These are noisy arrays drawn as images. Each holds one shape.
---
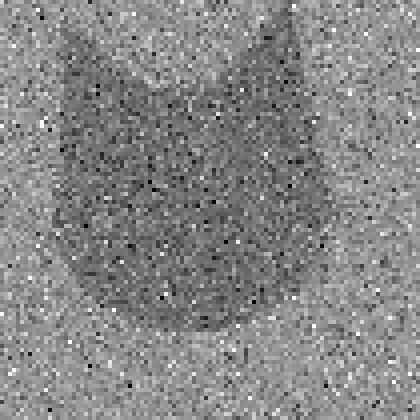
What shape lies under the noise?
cat's head
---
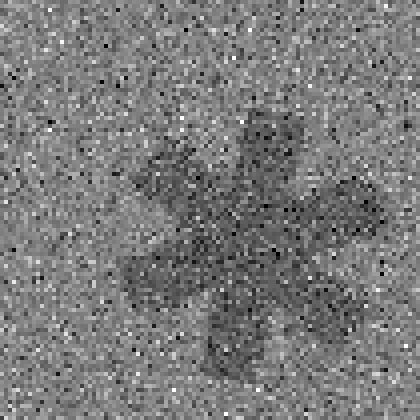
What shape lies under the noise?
asterisk
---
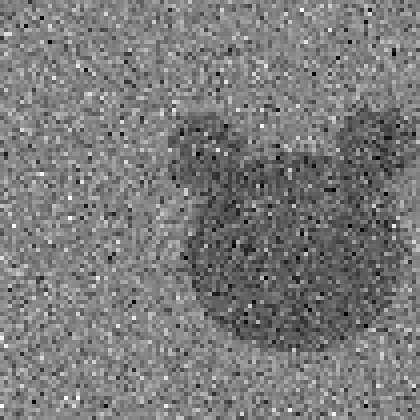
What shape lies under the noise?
bear's head
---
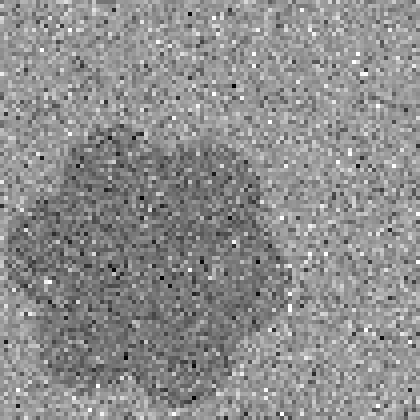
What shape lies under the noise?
flower
